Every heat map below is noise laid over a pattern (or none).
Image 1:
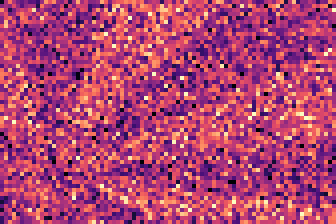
spokes from one point
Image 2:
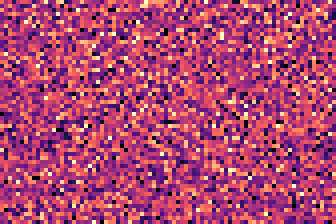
only noise
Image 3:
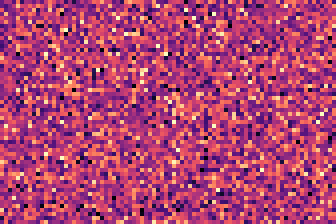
only noise
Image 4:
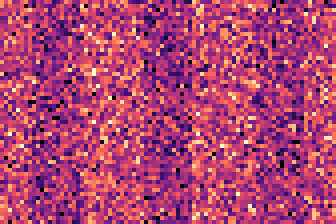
vertical stripes
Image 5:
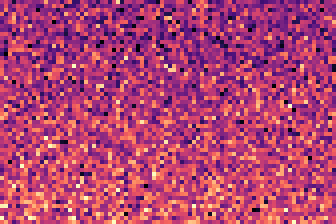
a smooth slope
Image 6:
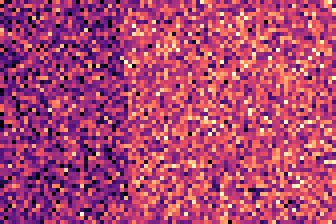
a sharp edge
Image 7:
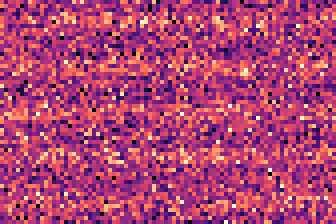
horizontal stripes
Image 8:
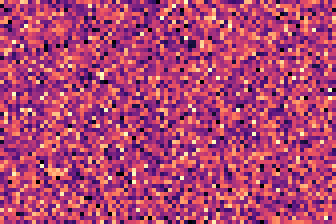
only noise
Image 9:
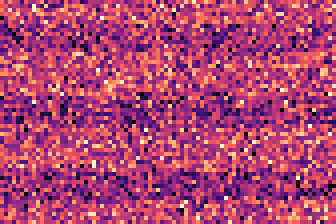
horizontal stripes
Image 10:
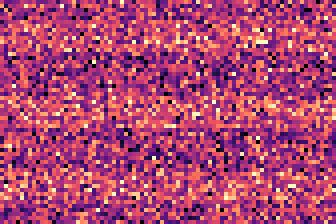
horizontal stripes
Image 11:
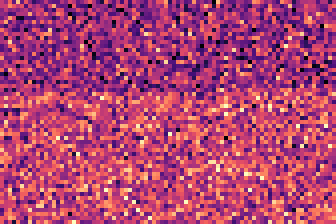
a sharp edge
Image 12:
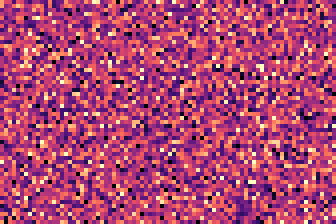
only noise
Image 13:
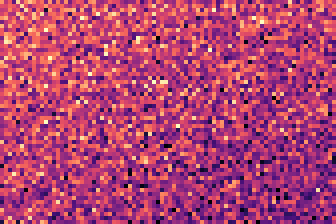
a smooth slope
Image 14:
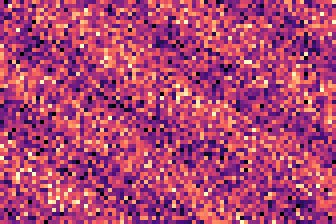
diagonal stripes
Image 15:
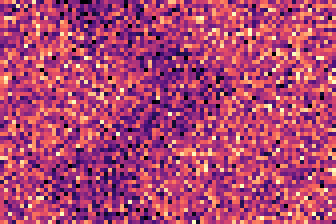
a wavy band
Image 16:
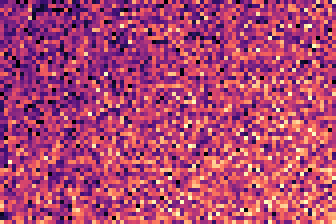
a smooth slope
